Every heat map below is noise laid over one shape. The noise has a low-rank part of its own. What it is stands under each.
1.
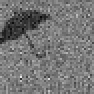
umbrella
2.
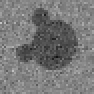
bear's head
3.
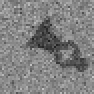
chess bishop
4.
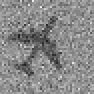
airplane
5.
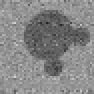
bear's head
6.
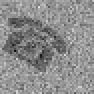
telephone
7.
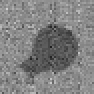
light bulb
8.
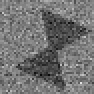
bow tie
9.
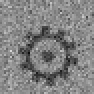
gear
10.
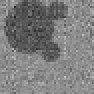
bear's head
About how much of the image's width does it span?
two thirds
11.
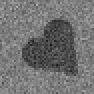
heart
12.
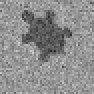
turtle
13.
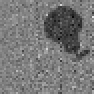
pear
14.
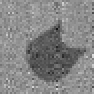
cat's head
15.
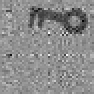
key
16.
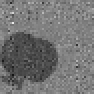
apple
